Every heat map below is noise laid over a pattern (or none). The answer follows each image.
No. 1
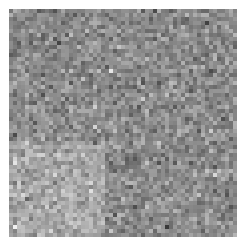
one block
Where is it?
bottom left
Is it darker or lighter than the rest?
lighter
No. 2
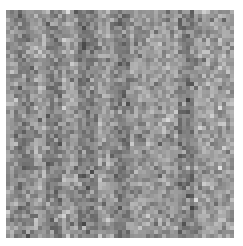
bands of columns
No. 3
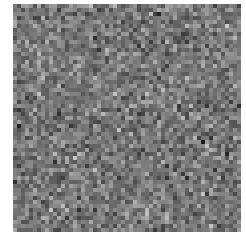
only noise
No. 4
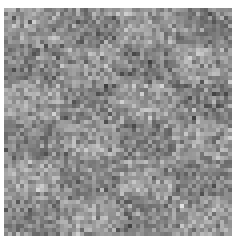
a checkerboard
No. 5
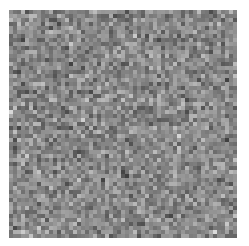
only noise
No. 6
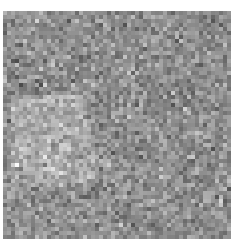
one block
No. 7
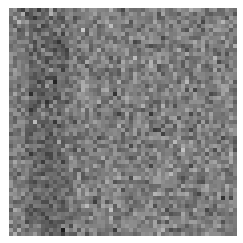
one band of columns
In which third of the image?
left
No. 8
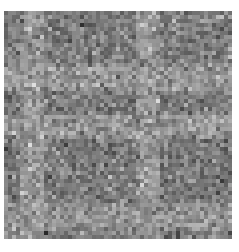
bands of rows crossing bands of columns
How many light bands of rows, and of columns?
3 and 2
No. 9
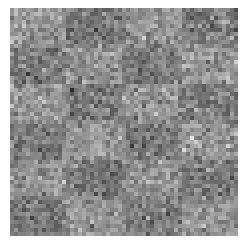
a checkerboard
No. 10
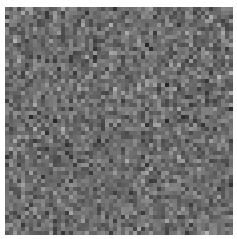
only noise
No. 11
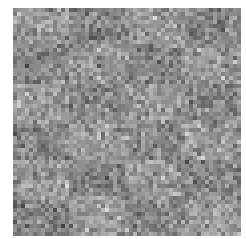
a checkerboard
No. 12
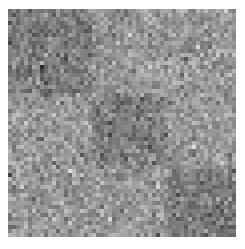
blocks along the diagonal
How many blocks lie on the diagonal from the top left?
3
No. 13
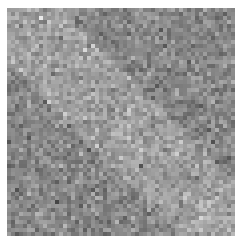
a diagonal band
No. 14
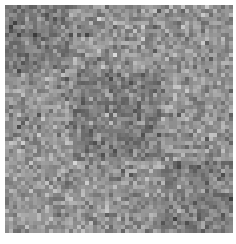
blocks along the diagonal
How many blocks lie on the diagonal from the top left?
3
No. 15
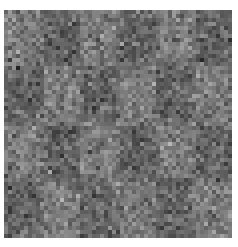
a checkerboard
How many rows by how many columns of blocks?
4 by 6
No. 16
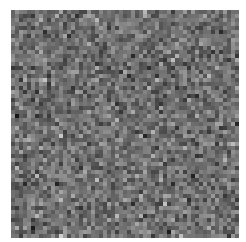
only noise
